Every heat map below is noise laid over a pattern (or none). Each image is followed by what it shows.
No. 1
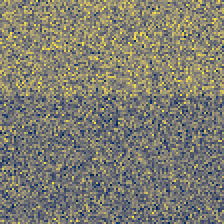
a sharp edge
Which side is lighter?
top
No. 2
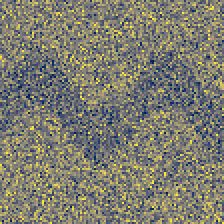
a wavy band
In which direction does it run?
left to right
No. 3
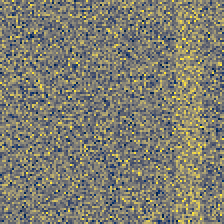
one vertical stripe
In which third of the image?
right
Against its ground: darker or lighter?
lighter
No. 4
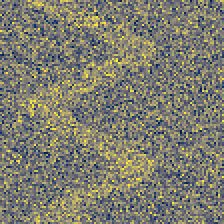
a wavy band
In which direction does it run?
top to bottom
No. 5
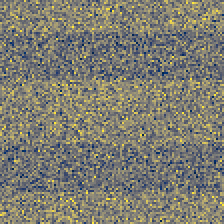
horizontal stripes
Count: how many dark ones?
2
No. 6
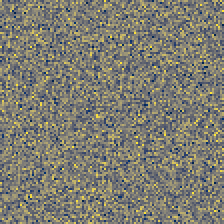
only noise
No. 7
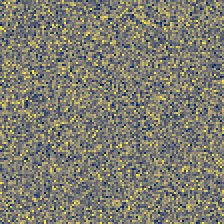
only noise
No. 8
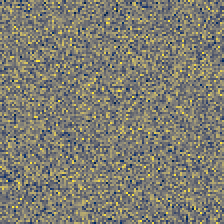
only noise
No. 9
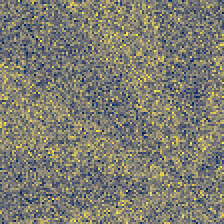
spokes from one point
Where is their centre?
bottom right
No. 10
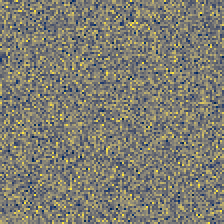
only noise
